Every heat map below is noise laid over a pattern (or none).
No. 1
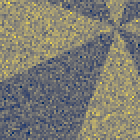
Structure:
spokes from one point
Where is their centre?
top right
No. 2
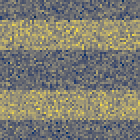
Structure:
horizontal stripes
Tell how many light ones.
2
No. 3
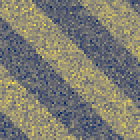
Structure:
diagonal stripes
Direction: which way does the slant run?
top left to bottom right
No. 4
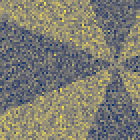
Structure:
spokes from one point
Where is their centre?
middle right
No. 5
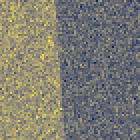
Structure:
a sharp edge
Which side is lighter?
left
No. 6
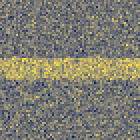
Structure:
one horizontal stripe
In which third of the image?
middle
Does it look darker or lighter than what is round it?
lighter
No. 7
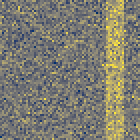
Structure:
one vertical stripe
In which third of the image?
right
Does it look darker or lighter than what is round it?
lighter
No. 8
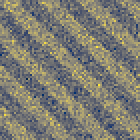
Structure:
diagonal stripes
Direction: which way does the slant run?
top left to bottom right
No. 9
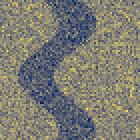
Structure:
a wavy band
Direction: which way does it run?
top to bottom
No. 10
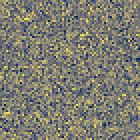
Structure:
only noise
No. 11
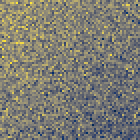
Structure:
a smooth slope
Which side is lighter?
top left
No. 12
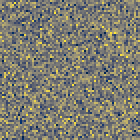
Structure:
only noise
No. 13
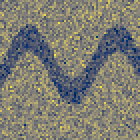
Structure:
a wavy band
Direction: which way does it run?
left to right
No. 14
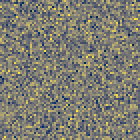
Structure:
only noise
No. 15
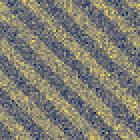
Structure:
diagonal stripes
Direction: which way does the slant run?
top left to bottom right
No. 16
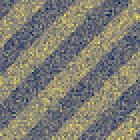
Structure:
diagonal stripes
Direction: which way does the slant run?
bottom left to top right
